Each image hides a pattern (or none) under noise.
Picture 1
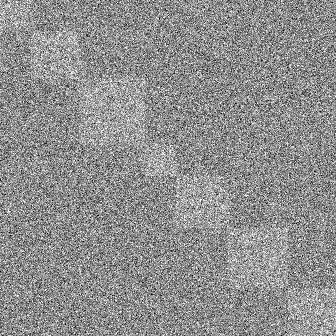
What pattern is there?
blocks along the diagonal
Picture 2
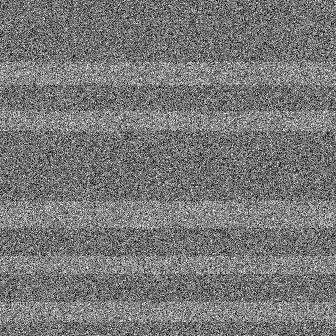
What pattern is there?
bands of rows
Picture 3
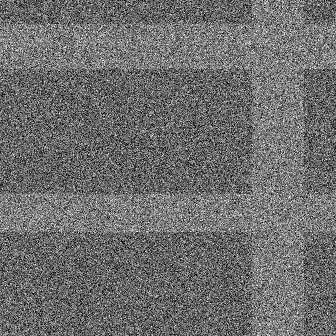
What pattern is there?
bands of rows crossing bands of columns
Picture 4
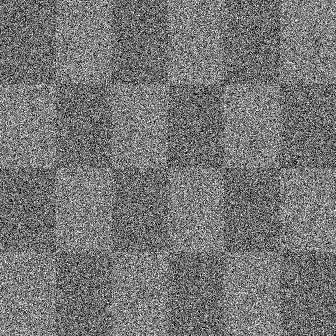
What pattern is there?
a checkerboard
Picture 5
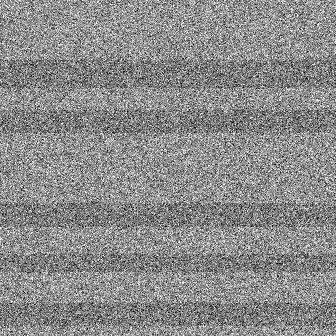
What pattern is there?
bands of rows
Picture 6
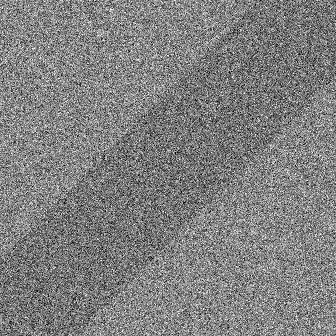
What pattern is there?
a diagonal band
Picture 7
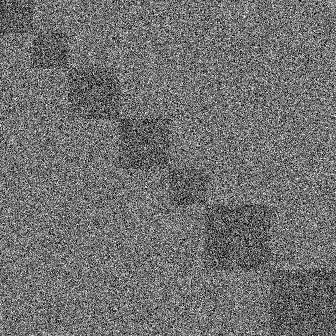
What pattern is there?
blocks along the diagonal
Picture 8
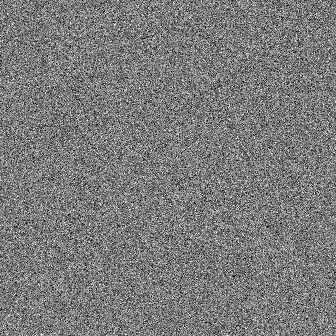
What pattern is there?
only noise
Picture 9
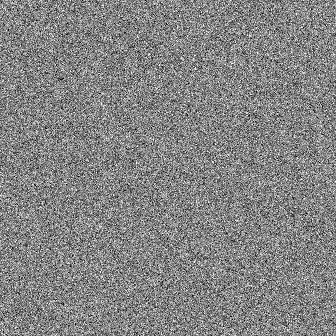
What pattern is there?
only noise
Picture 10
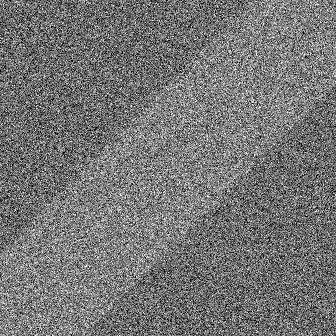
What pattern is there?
a diagonal band
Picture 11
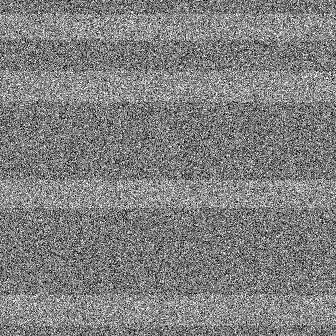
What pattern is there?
bands of rows
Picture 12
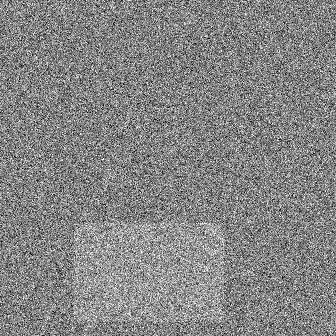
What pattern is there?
one block
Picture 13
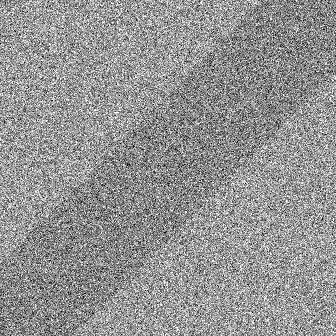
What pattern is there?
a diagonal band
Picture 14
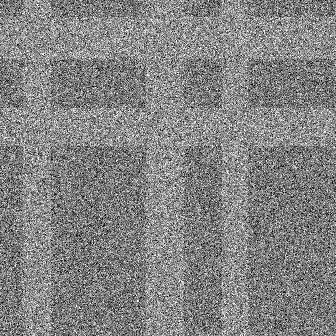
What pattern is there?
bands of rows crossing bands of columns
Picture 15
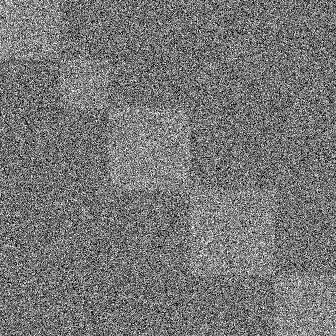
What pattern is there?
blocks along the diagonal
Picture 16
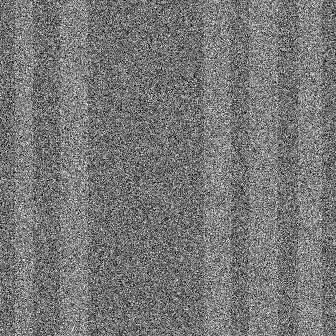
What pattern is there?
bands of columns
